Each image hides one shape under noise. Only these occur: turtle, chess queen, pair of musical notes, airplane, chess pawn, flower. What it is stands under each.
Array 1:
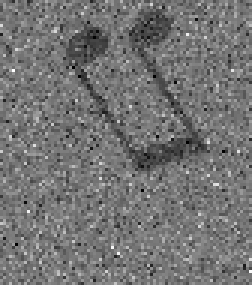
pair of musical notes
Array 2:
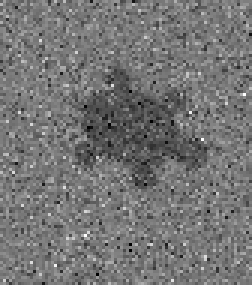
turtle
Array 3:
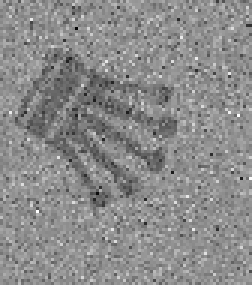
chess queen
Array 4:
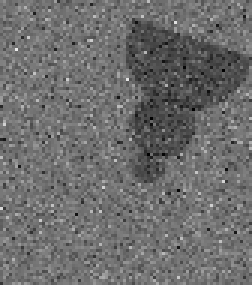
chess pawn
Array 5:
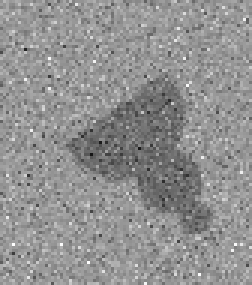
chess pawn
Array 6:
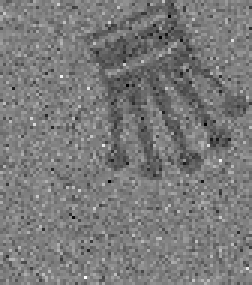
chess queen
